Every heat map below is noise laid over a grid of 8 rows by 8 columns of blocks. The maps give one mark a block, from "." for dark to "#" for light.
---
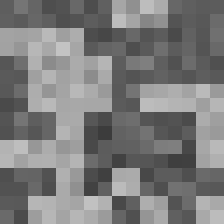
. . . . # # . .
# # # . . . . .
. # # # . . . .
. # # # . # # #
. . # . . . . #
# # # . . . . #
. . # . # . . .
. # # # . # . #
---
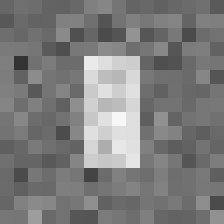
. . . . . . . .
. . . . . . . .
. . . # # . . .
. . . # # . . .
. . . # # . . .
. . . # # . . .
. . . . . . . .
. . . . . . . .
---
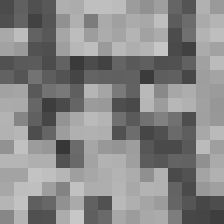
. . # # # # . #
# . # # # # . #
. . . . . . . #
# . . # . # # #
# . # # . . . #
# # . # # . . #
# # # # # # . #
# . # . # # . .
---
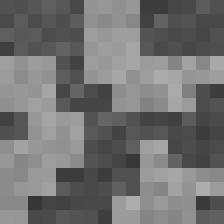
. . . # # . . .
. . . # # . . .
# # . # # # # #
# # . . # # # .
. # # . . . . .
# # # . . # . .
# # . . . # # #
# . . . # # # .
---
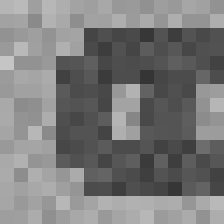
# # # # # # # #
# # # . . . . .
# # . . . . . .
# # . . # . . #
# # . . # . . #
# # . . . . . .
# # # . . . . .
# # # # # # # #
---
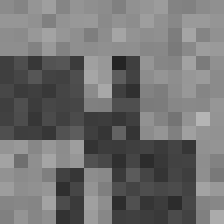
# # # # # # # #
# # # # # # # #
. . . # . # # #
. . . # . # # #
. . . . . # # #
# # # . . . . #
# # . # . . . #
# # . # . . . #
